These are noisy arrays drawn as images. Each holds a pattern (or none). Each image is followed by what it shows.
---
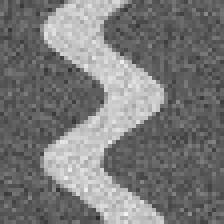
a wavy band
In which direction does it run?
top to bottom
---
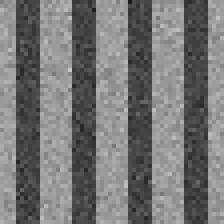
vertical stripes
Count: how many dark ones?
4
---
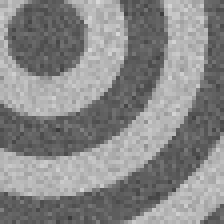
rings round one point
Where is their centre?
top left
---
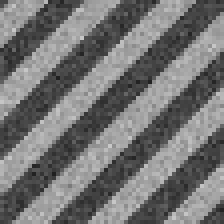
diagonal stripes
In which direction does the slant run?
bottom left to top right
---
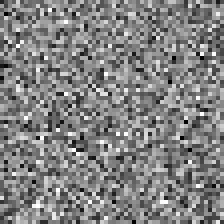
only noise
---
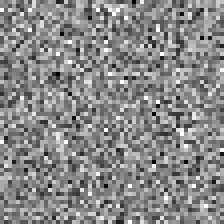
only noise
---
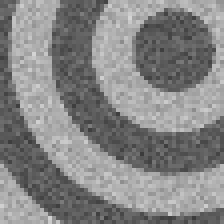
rings round one point
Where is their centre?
top right
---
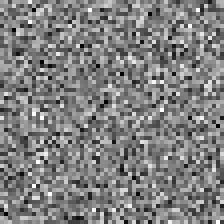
only noise
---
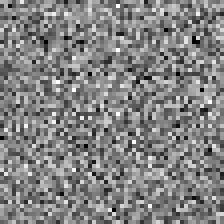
only noise
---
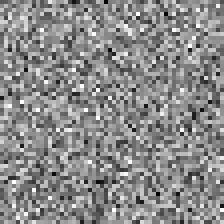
only noise
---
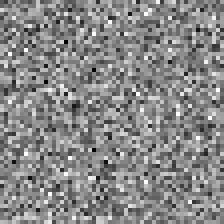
only noise
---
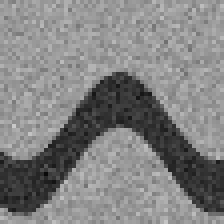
a wavy band
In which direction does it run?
left to right
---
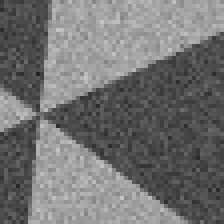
spokes from one point
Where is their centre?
middle left
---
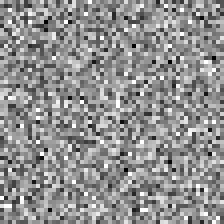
only noise
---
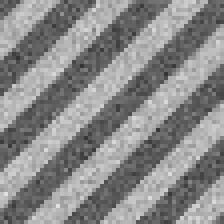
diagonal stripes
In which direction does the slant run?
bottom left to top right
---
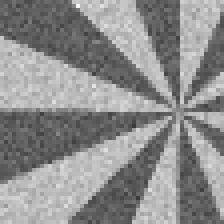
spokes from one point
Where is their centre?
middle right
